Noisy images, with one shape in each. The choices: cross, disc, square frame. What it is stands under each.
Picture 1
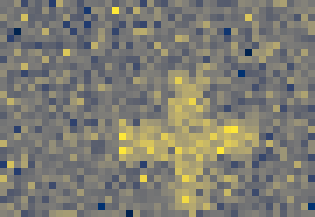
cross
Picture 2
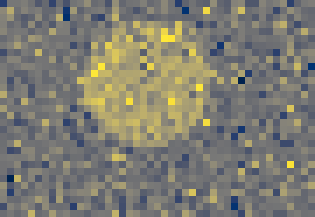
disc
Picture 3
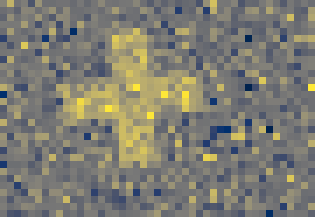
cross
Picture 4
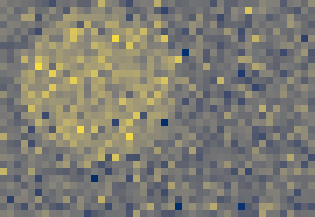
disc
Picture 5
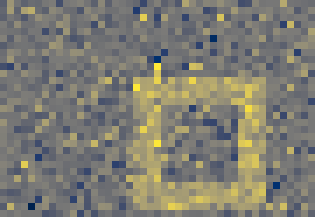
square frame
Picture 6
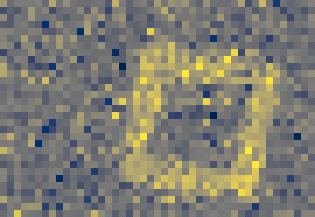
square frame
